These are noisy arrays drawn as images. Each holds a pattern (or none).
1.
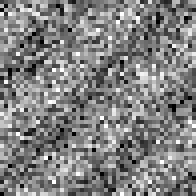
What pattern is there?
diagonal stripes
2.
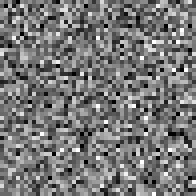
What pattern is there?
only noise
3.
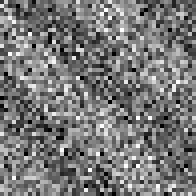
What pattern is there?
diagonal stripes
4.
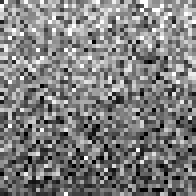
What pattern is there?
a smooth slope
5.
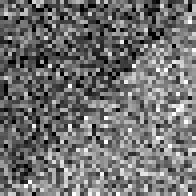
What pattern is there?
a sharp edge
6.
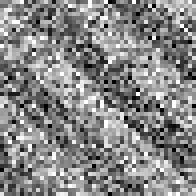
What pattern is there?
diagonal stripes
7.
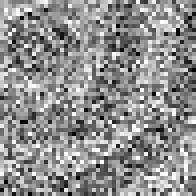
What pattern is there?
rings round one point
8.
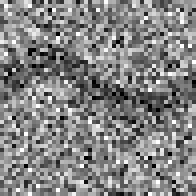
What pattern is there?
a wavy band
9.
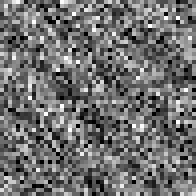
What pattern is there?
diagonal stripes
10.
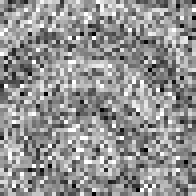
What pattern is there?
rings round one point
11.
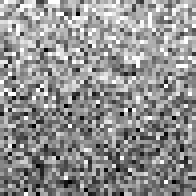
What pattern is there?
a smooth slope
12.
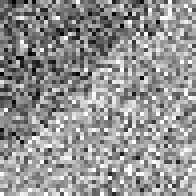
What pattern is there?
a sharp edge
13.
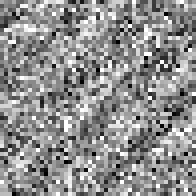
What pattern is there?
diagonal stripes
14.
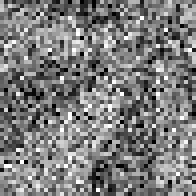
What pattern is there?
spokes from one point
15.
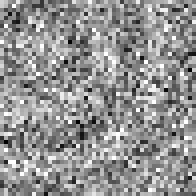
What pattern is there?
rings round one point
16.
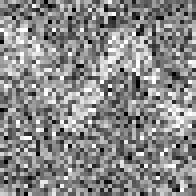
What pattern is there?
a wavy band
